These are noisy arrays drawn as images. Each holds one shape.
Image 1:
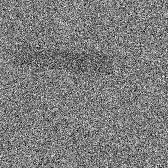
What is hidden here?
dark bar
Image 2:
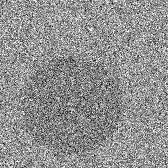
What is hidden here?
dark disc
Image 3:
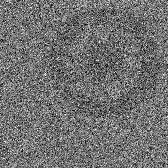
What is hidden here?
dark bullseye
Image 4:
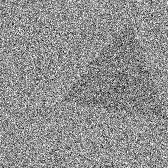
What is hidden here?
dark triangle
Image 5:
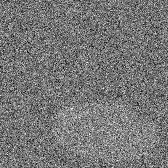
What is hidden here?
light ellipse
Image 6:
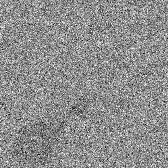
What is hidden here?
dark lollipop
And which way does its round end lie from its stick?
down and left
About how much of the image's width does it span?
half
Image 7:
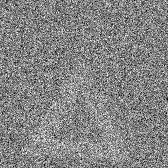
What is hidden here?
light triangle frame
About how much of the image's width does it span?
two thirds
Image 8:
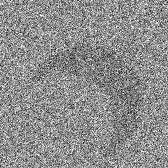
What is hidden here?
dark crescent
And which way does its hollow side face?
down and left
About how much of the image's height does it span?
two thirds
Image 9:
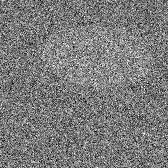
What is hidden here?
light ellipse
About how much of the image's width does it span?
two thirds
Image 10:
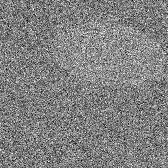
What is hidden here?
light ellipse
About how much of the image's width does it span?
two thirds
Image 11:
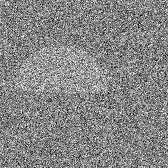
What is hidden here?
light half disc
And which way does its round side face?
up
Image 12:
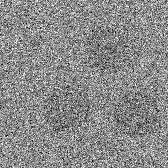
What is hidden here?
dark three dots
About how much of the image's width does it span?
two thirds
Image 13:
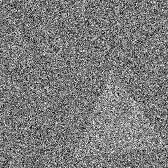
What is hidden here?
light triangle
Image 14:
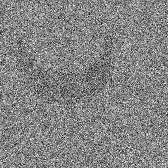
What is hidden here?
dark crescent
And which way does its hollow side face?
up
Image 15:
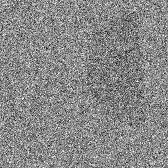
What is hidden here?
dark half disc
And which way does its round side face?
left
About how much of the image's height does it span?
two thirds
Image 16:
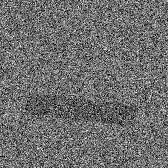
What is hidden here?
dark bar
